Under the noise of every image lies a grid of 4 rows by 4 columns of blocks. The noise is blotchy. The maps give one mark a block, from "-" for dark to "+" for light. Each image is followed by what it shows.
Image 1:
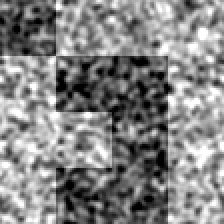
-+++
+--+
++-+
+--+
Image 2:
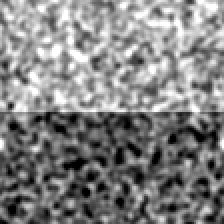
++++
++++
----
----
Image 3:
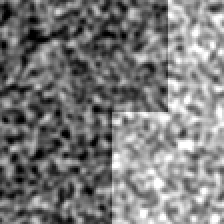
---+
---+
--++
--++
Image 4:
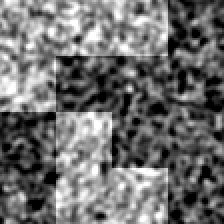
+++-
+---
-+--
-++-
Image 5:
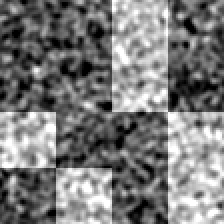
--+-
--+-
+--+
-+-+
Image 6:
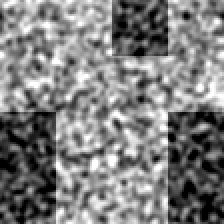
++-+
++++
-++-
-++-
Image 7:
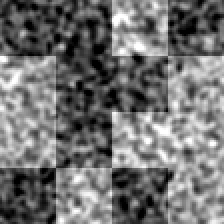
--+-
+--+
+-++
-+-+
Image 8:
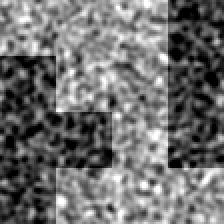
+++-
-++-
--+-
-+++
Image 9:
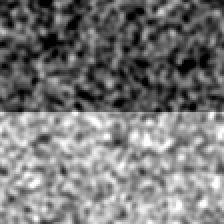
----
----
++++
++++
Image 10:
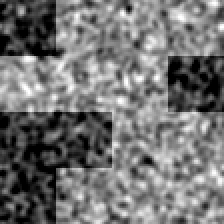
-+++
+++-
--++
-+++
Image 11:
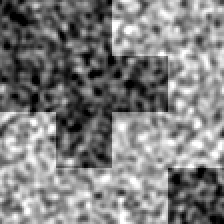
--++
---+
+-++
+++-
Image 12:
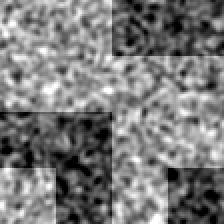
++--
++++
--++
+-+-
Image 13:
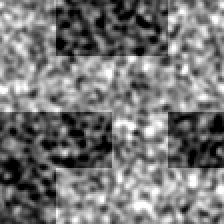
+--+
++++
--+-
-+++
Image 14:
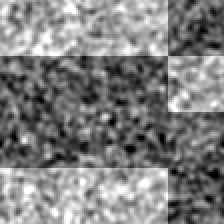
+++-
---+
----
+++-
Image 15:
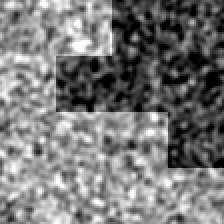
++--
+---
+++-
++++
